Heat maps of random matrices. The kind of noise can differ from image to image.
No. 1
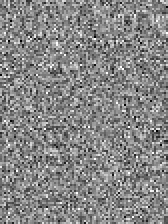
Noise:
low rank plus noise
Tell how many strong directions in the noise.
five to eight
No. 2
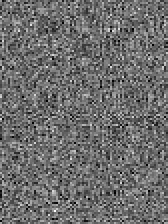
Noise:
low rank plus noise
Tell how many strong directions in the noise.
one
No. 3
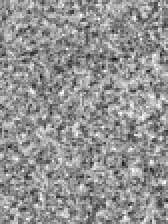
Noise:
blotchy
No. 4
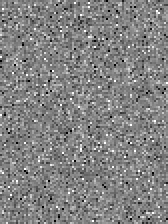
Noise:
heavy tails
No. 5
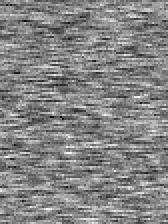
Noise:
streaked along the rows
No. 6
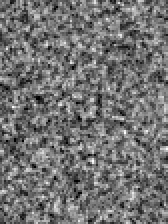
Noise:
blotchy
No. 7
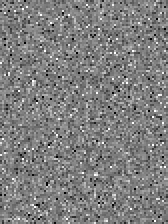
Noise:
heavy tails
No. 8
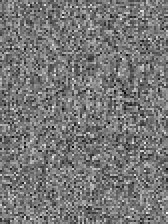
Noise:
low rank plus noise
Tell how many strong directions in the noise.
five to eight
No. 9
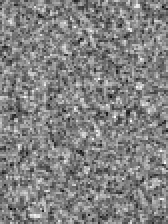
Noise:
blotchy
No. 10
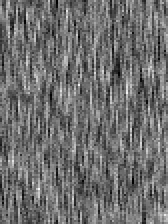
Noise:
streaked along the columns
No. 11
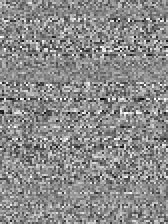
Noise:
rows of uneven size
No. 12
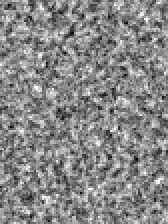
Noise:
blotchy
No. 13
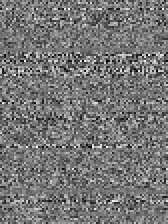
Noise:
rows of uneven size
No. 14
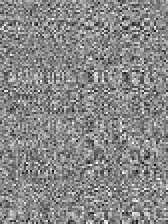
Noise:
low rank plus noise
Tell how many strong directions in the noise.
one
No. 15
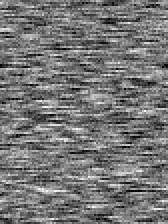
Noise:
streaked along the rows
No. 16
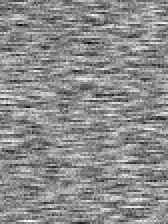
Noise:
streaked along the rows
